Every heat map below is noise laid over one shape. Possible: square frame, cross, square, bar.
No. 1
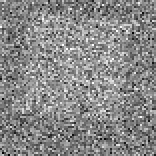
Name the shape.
square
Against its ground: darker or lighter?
lighter
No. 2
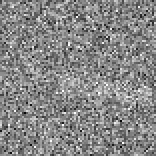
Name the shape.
bar
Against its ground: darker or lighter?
lighter
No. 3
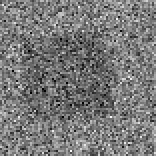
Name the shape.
square
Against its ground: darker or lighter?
darker
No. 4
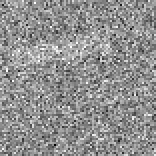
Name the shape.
bar
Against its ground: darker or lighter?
lighter
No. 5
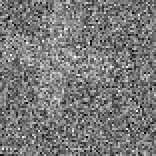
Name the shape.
cross
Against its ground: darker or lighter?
lighter
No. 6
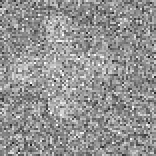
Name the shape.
cross
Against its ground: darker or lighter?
lighter
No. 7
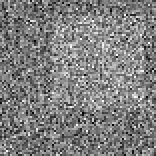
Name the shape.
square
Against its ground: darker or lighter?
lighter
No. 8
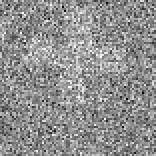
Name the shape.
cross
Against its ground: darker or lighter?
lighter
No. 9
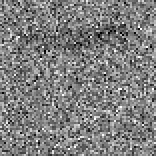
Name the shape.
bar
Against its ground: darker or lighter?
darker
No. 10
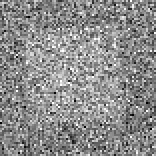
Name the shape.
square
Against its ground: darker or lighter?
lighter
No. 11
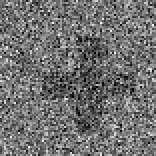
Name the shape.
cross
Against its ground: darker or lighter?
darker
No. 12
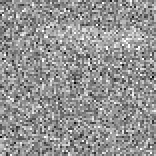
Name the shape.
bar
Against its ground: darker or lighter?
lighter
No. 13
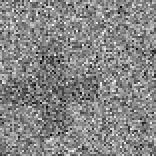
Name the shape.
cross
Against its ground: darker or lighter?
darker
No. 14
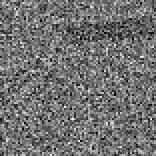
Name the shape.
bar
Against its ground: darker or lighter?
darker
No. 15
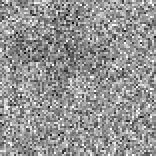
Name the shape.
cross
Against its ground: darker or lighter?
darker
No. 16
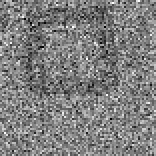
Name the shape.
square frame
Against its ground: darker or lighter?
darker
